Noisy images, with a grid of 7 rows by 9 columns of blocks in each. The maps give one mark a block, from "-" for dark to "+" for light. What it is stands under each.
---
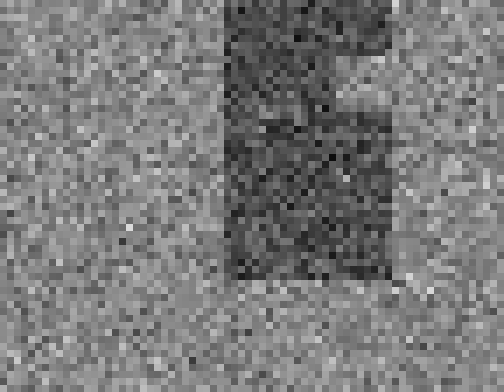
+ + + + - - - + +
+ + + + - - + + +
+ + + + - - - + +
+ + + + - - - + +
+ + + + - - - + +
+ + + + + + + + +
+ + + + + + + + +
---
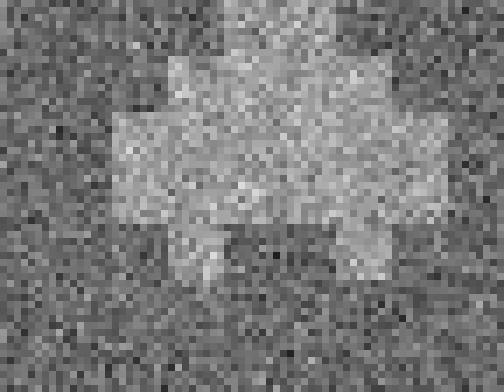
- - - - + + - - -
- - - + + + + - -
- - + + + + + + -
- - + + + + + + -
- - - + - - + - -
- - - - - - - - -
- - - - - - - - -
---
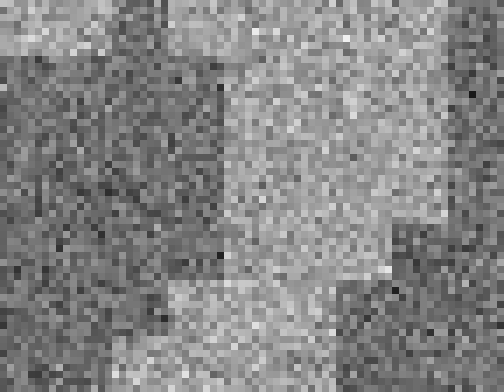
+ + - + + + + + -
- - - - + + + + -
- - - - + + + + -
- - - - + + + + -
- - - - + + + - -
- - - + + + - - -
- - + + + + - - -
